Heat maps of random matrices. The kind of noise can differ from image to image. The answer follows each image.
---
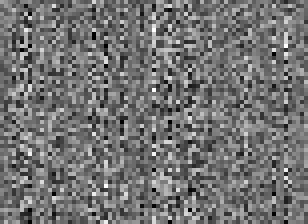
columns of uneven size
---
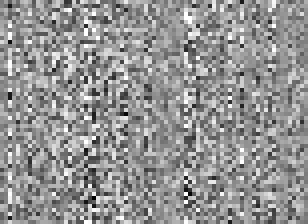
columns of uneven size
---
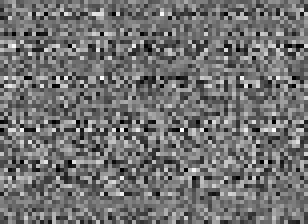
rows of uneven size
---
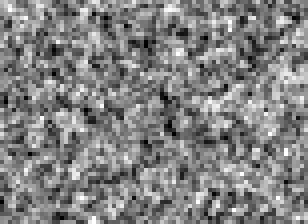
blotchy
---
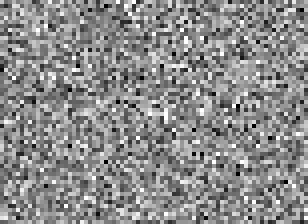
independent entries
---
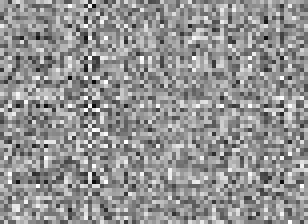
low rank plus noise
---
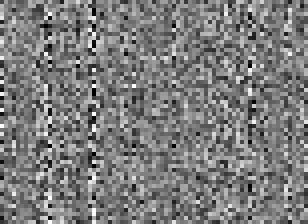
columns of uneven size
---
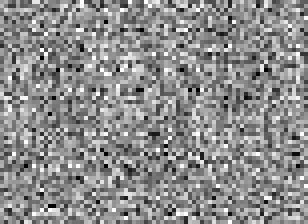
low rank plus noise
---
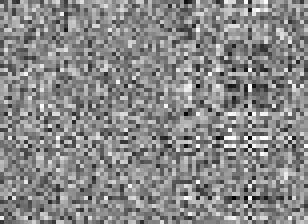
low rank plus noise
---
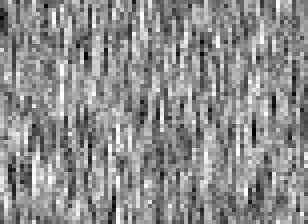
streaked along the columns
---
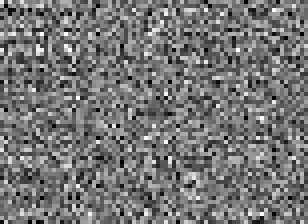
low rank plus noise
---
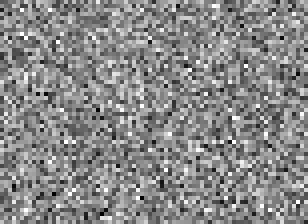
independent entries
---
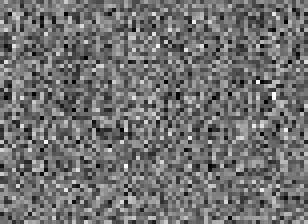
low rank plus noise
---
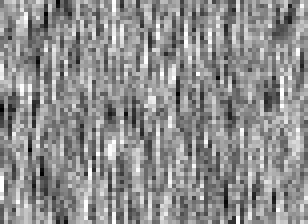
streaked along the columns
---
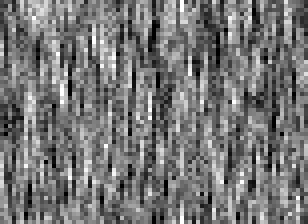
streaked along the columns
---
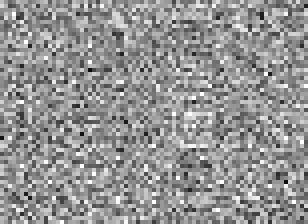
low rank plus noise
